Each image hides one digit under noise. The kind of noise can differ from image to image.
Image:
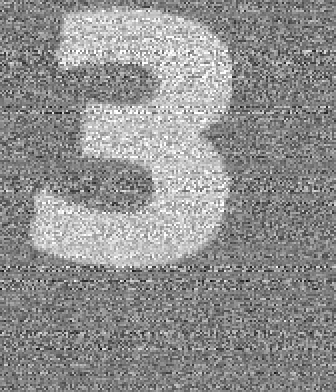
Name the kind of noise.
rows of uneven size
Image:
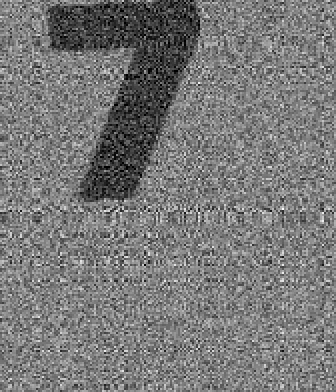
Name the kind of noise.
low rank plus noise
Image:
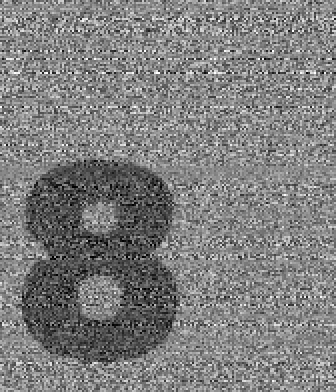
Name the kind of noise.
rows of uneven size
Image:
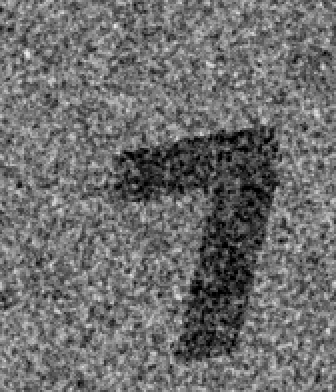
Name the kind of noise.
blotchy
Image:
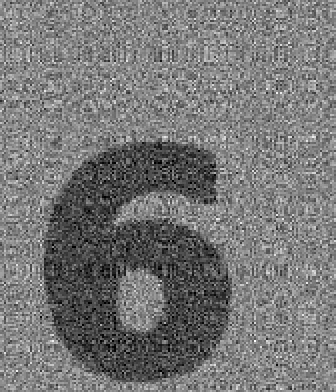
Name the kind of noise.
low rank plus noise
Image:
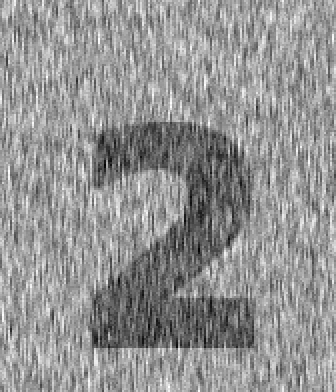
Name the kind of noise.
streaked along the columns
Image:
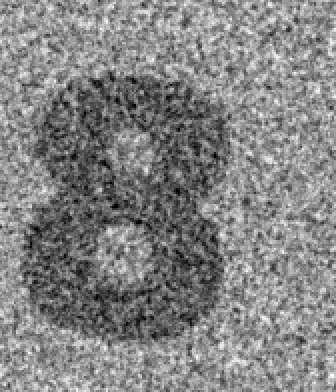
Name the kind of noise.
blotchy
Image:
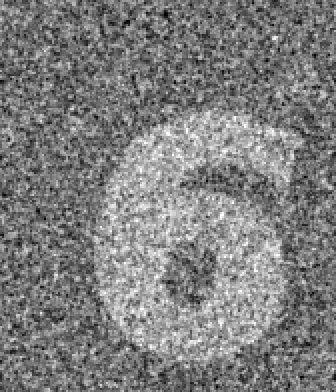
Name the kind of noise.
blotchy
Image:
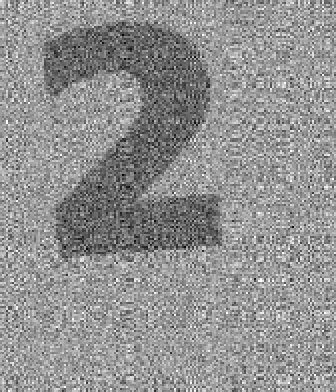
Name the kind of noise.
low rank plus noise
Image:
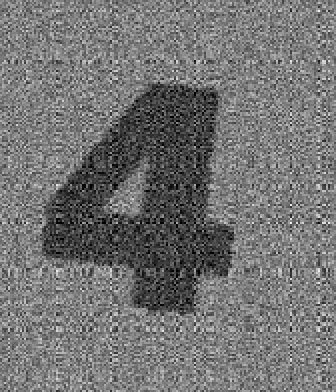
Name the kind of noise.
low rank plus noise
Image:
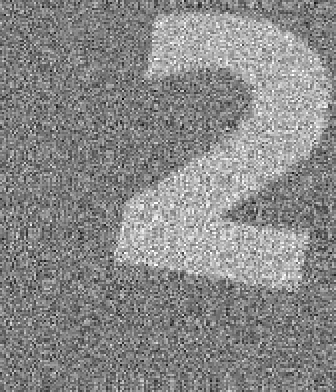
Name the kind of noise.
low rank plus noise
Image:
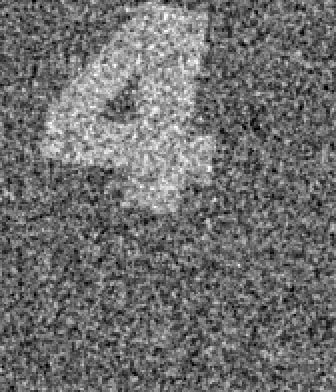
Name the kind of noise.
blotchy
